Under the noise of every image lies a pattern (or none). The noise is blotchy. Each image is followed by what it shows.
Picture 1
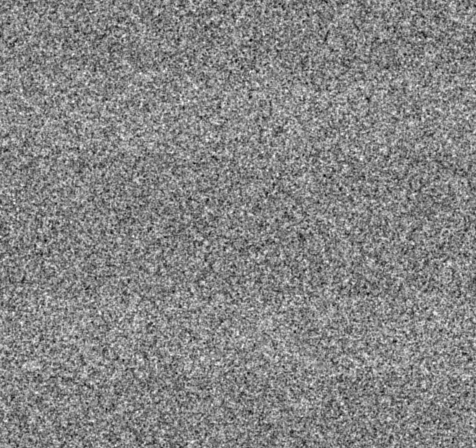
horizontal stripes
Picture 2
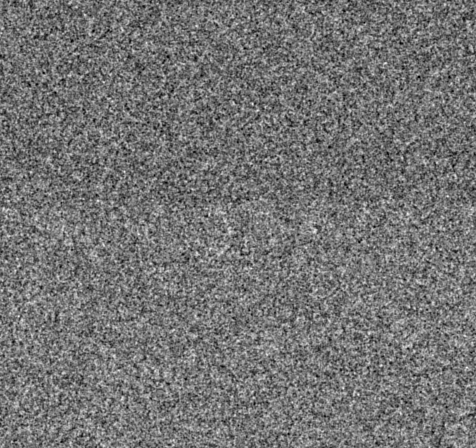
a sharp edge
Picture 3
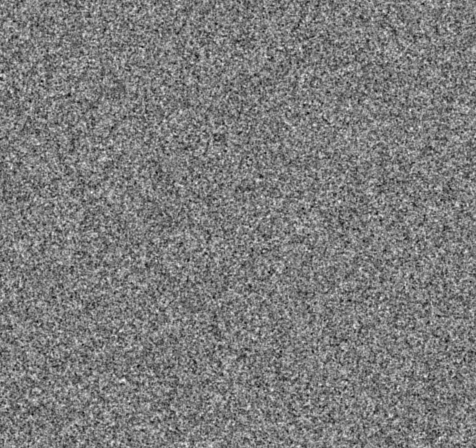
only noise
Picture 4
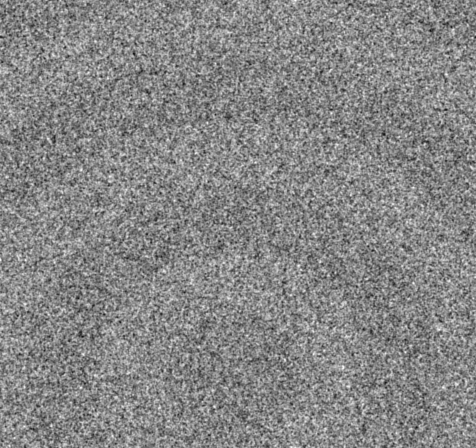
rings round one point
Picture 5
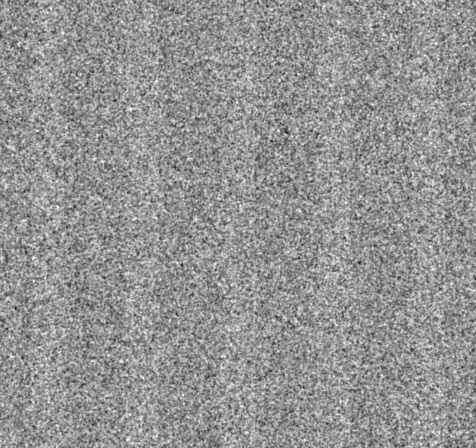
vertical stripes
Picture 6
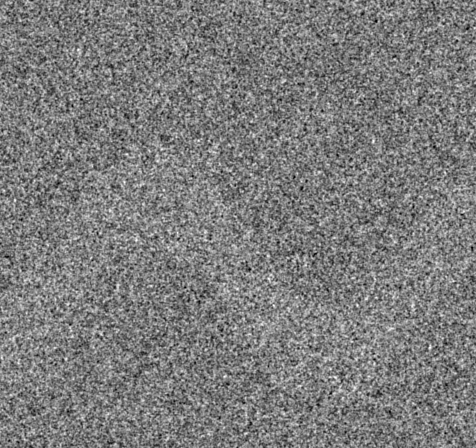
a wavy band
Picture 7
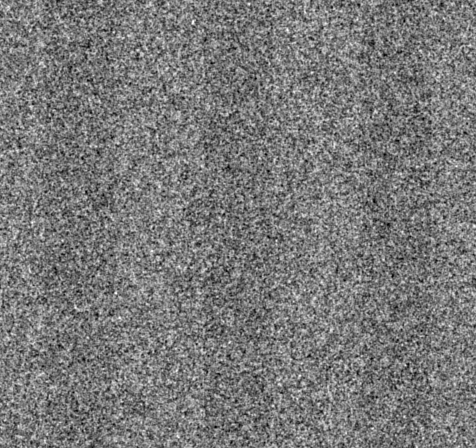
vertical stripes
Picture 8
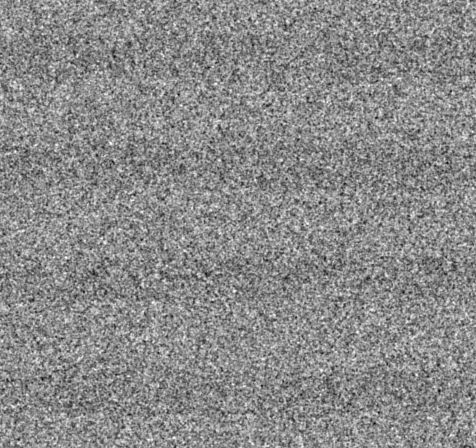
horizontal stripes
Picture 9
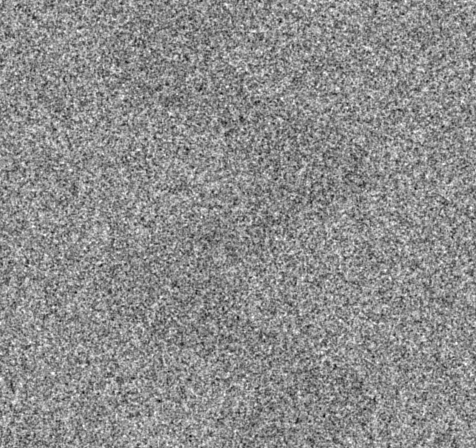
a wavy band
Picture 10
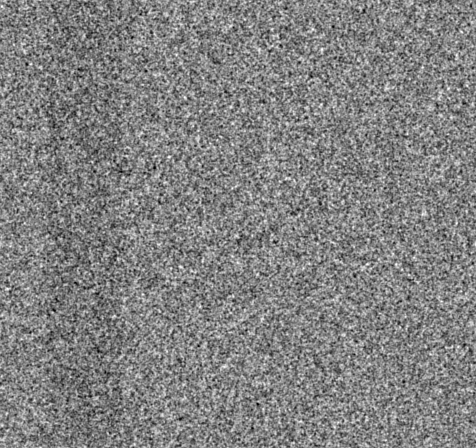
one vertical stripe
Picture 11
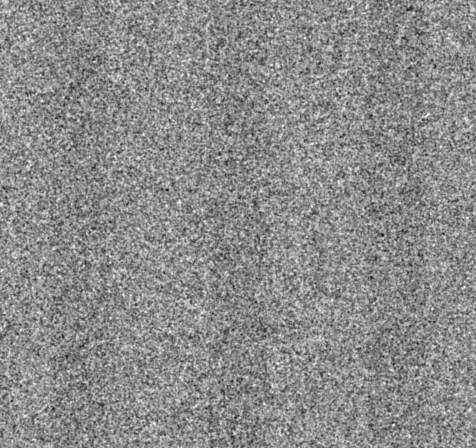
vertical stripes
